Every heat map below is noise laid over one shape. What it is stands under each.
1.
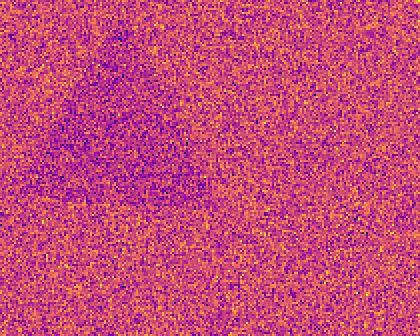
triangle
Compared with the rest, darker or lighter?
darker
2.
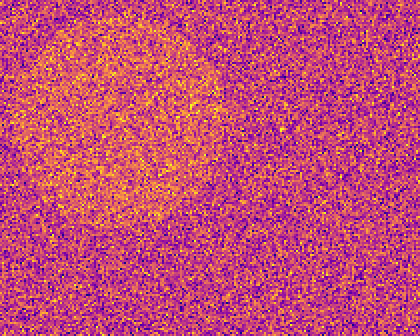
disc
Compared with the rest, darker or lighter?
lighter
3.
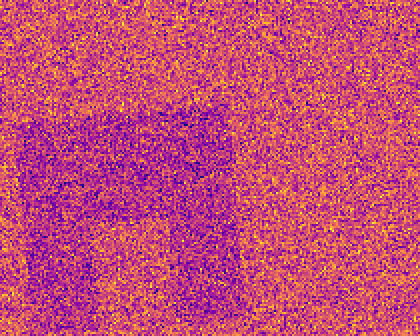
square with a notch
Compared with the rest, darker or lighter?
darker
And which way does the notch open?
down
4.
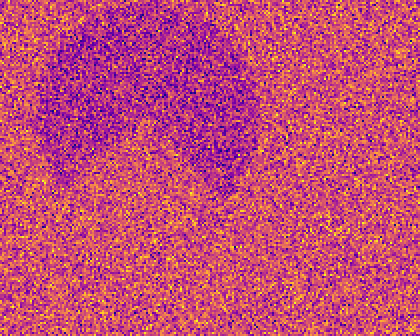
disc with a wedge cut out
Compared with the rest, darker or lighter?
darker
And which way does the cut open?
down
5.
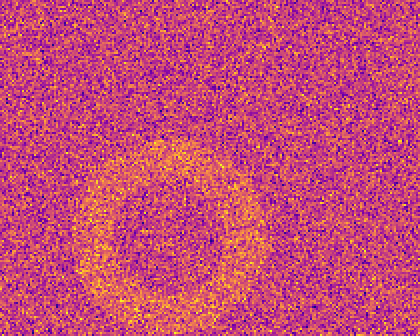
ring
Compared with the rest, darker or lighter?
lighter
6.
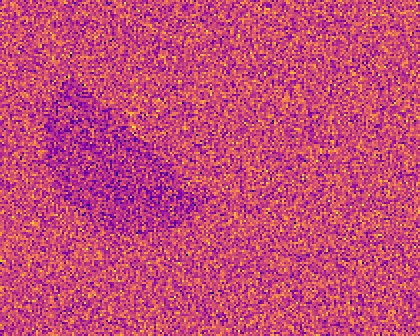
half disc
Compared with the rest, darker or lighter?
darker
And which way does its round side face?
down and left
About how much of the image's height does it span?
half
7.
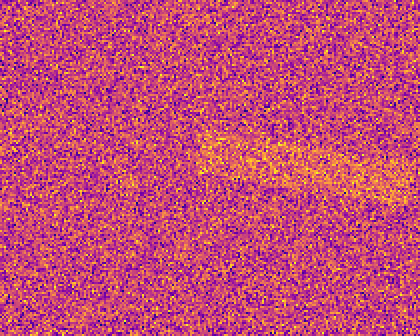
bar
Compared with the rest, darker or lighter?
lighter
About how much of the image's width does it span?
half
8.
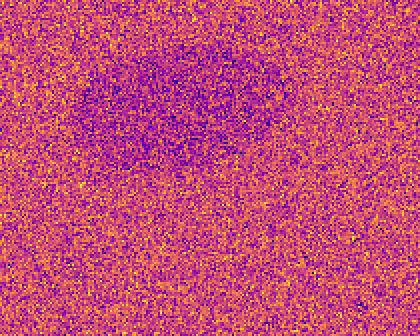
ellipse
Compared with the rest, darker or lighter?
darker
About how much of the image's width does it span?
half
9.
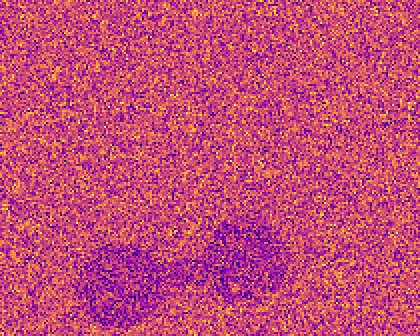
dumbbell
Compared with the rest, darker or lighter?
darker
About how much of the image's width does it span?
half
